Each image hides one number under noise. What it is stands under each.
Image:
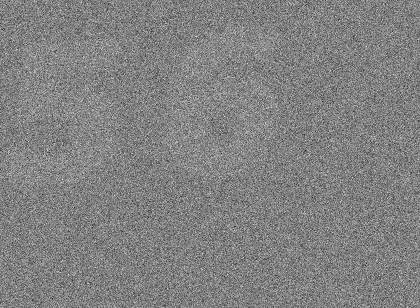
56
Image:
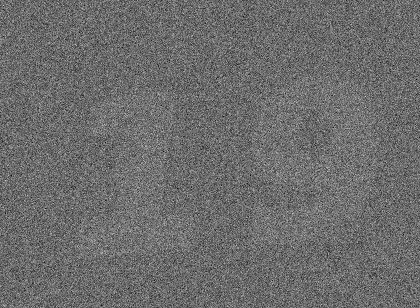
19
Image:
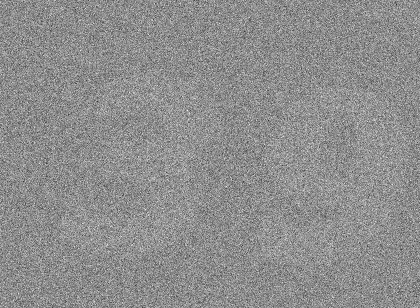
39
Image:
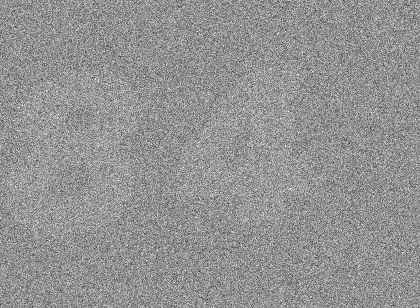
84
